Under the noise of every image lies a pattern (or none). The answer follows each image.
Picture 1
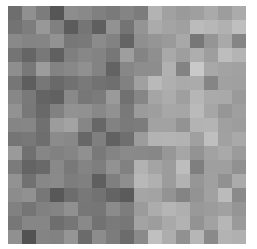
a sharp edge
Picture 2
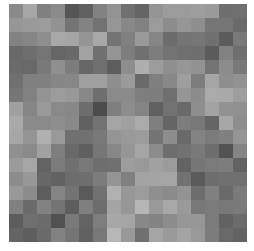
spokes from one point
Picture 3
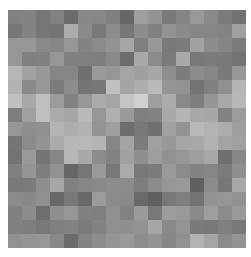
a wavy band
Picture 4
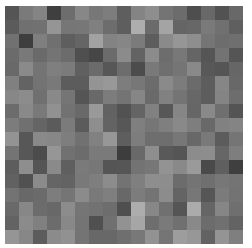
only noise
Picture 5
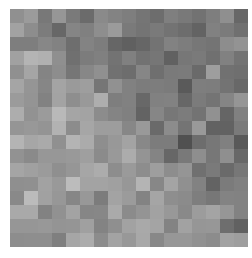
a sharp edge
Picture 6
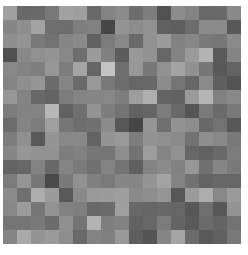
only noise
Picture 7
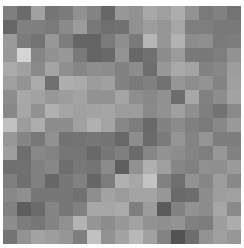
spokes from one point
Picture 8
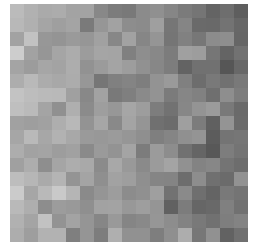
a smooth slope
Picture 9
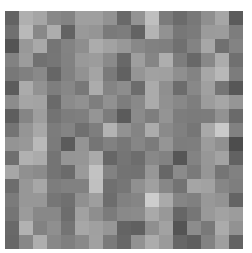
vertical stripes
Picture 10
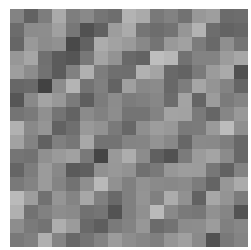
diagonal stripes
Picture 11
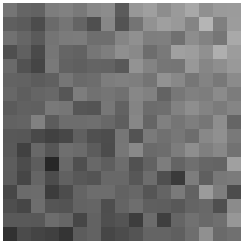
a smooth slope
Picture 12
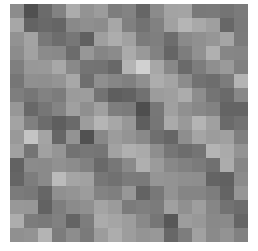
diagonal stripes
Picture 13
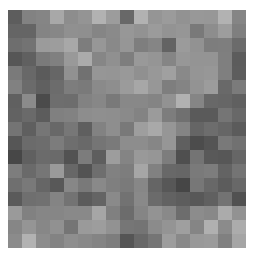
spokes from one point
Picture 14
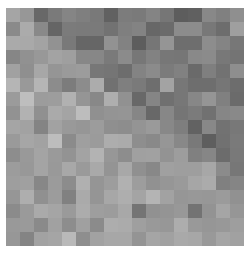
a sharp edge
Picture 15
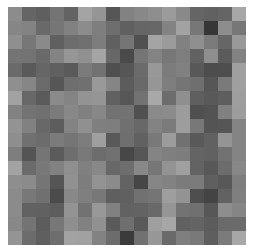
vertical stripes
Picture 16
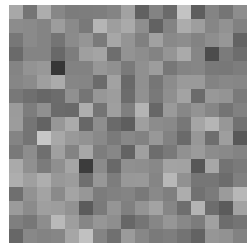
only noise
